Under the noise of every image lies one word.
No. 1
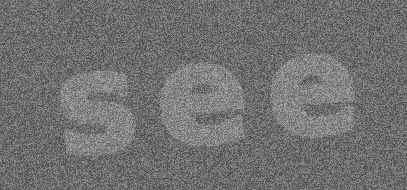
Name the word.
see
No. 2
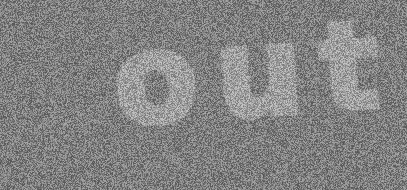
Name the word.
out
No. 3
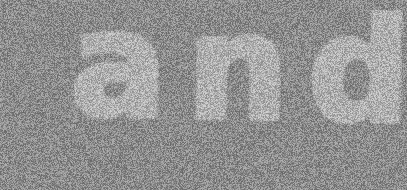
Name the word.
and
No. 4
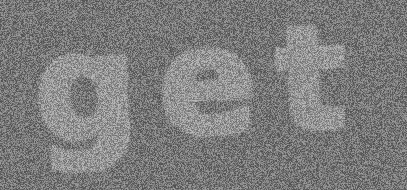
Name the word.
get
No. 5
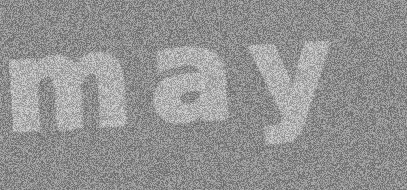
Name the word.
may
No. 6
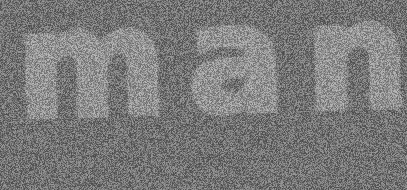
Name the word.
man
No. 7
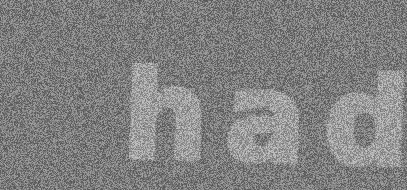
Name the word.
had
